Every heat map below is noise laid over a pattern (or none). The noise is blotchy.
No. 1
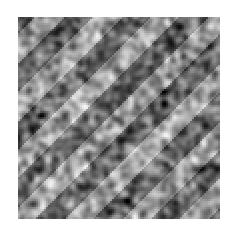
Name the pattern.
diagonal stripes
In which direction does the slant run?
bottom left to top right
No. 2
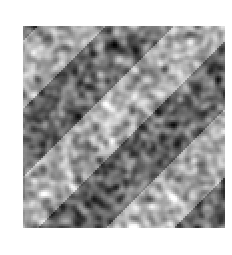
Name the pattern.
diagonal stripes
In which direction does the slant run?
bottom left to top right
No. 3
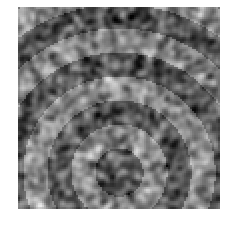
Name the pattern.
rings round one point
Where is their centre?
bottom middle
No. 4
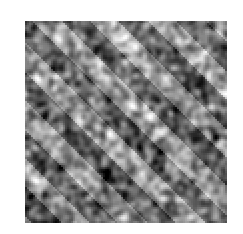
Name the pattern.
diagonal stripes
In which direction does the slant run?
top left to bottom right
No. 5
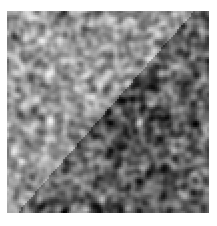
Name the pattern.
a sharp edge
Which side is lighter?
top left
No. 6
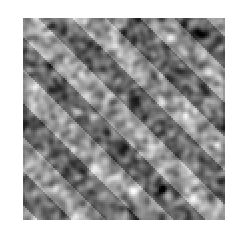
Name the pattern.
diagonal stripes
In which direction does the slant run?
top left to bottom right
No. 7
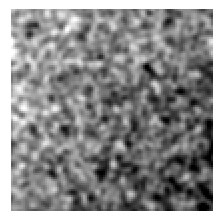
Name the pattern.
a smooth slope
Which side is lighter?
top left
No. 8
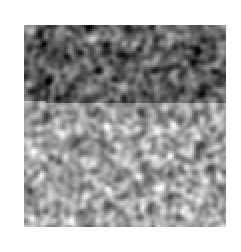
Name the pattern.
a sharp edge
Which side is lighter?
bottom
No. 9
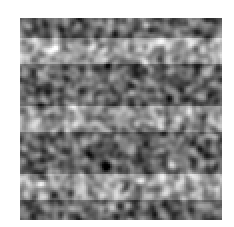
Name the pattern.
horizontal stripes
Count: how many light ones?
3
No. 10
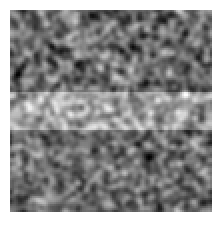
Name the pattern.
one horizontal stripe
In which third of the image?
middle
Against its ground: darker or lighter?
lighter
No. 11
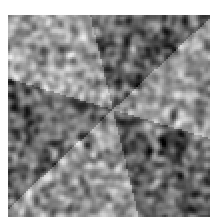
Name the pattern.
spokes from one point
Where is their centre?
centre
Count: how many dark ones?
3
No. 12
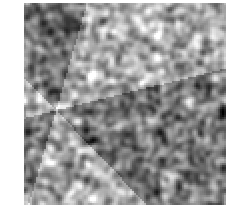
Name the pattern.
spokes from one point
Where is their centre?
middle left
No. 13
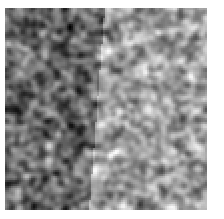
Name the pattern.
a sharp edge
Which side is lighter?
right
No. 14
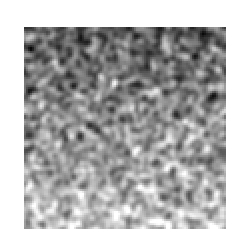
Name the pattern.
a smooth slope
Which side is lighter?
bottom
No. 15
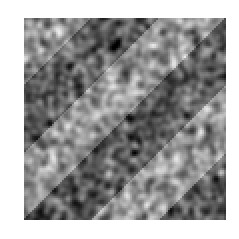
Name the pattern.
diagonal stripes
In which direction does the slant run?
bottom left to top right
